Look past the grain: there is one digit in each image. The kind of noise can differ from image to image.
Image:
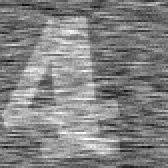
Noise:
streaked along the rows
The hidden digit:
4
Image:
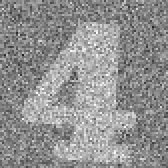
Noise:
independent entries
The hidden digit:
4
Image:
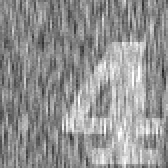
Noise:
streaked along the columns
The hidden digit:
4
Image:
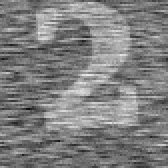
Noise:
streaked along the rows
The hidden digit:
2
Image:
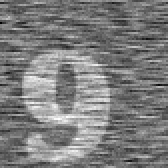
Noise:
streaked along the rows
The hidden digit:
9
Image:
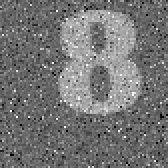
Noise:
heavy tails
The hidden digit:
8
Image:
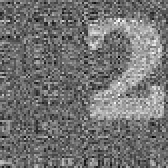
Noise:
low rank plus noise
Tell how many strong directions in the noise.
three or four
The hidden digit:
2
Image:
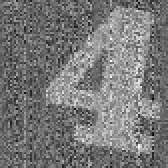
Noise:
columns of uneven size
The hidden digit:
4
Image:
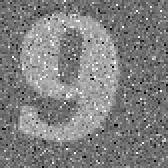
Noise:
heavy tails
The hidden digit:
9
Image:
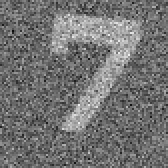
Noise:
independent entries
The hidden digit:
7
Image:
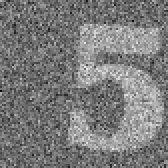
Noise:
independent entries
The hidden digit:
5
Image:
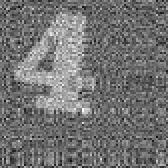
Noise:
low rank plus noise
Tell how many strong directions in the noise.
two
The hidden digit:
4
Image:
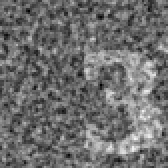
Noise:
blotchy
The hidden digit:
3
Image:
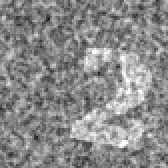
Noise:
blotchy
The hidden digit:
2
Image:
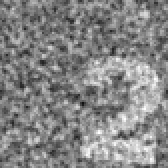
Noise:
blotchy
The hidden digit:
2
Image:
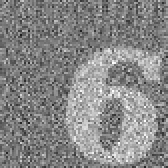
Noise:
low rank plus noise
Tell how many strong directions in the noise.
five to eight
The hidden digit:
6
